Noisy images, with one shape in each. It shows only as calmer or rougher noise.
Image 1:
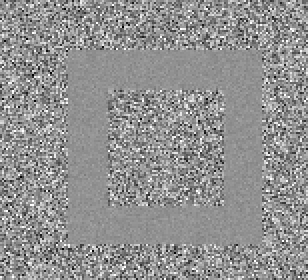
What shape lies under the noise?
square frame
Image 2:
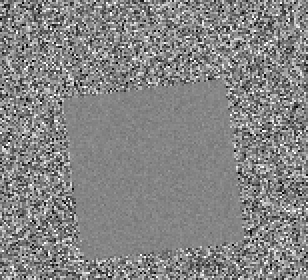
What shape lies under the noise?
square
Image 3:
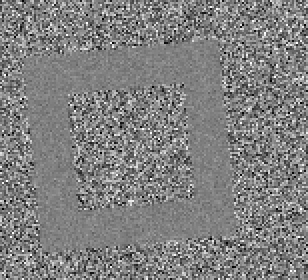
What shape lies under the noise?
square frame
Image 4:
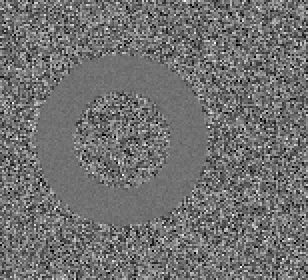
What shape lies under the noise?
ring
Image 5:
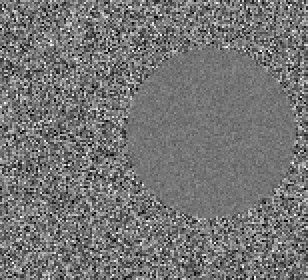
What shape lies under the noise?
disc
